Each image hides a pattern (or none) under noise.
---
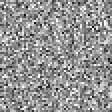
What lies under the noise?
only noise
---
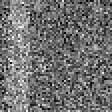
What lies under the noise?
one band of columns
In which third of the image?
left
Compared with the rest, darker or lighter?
lighter
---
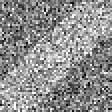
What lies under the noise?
a diagonal band
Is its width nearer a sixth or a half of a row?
a half
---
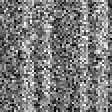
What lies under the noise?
bands of columns
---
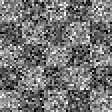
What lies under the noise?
a checkerboard
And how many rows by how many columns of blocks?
5 by 5
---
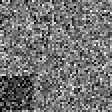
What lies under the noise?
one block
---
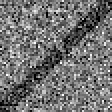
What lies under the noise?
a diagonal band
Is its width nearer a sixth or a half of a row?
a sixth
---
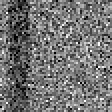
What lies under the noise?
one band of columns
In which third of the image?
left
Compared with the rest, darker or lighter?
darker
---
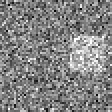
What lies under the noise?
one block
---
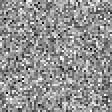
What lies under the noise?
only noise
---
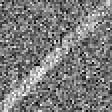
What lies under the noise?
a diagonal band
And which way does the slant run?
bottom left to top right
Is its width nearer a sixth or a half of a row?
a sixth
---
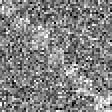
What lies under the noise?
blocks along the diagonal
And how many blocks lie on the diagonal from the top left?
7
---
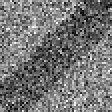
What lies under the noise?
a diagonal band
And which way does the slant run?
bottom left to top right
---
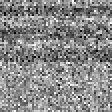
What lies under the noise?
bands of rows
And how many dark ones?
3
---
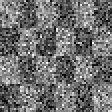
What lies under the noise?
a checkerboard
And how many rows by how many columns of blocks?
4 by 6
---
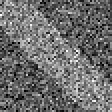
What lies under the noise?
a diagonal band
